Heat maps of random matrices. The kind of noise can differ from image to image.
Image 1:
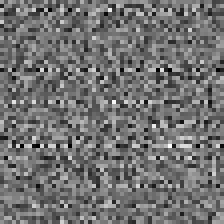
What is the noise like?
rows of uneven size
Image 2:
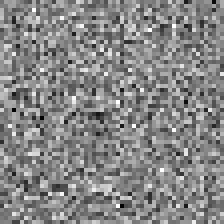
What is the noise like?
low rank plus noise
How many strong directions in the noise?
three or four
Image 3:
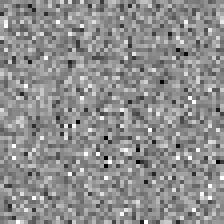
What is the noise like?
heavy tails
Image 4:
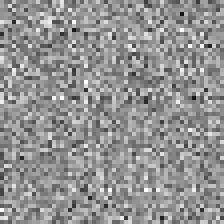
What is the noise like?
low rank plus noise
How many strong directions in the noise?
two
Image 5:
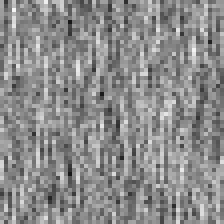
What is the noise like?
streaked along the columns
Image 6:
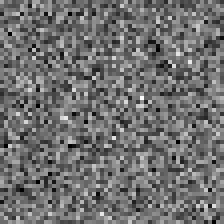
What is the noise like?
independent entries
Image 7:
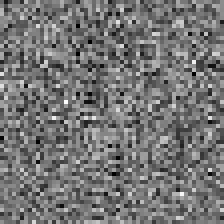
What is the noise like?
low rank plus noise
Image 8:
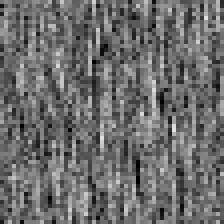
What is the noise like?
streaked along the columns
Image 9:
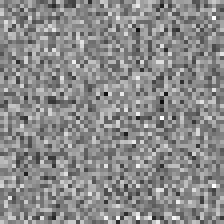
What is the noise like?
low rank plus noise
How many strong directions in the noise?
one
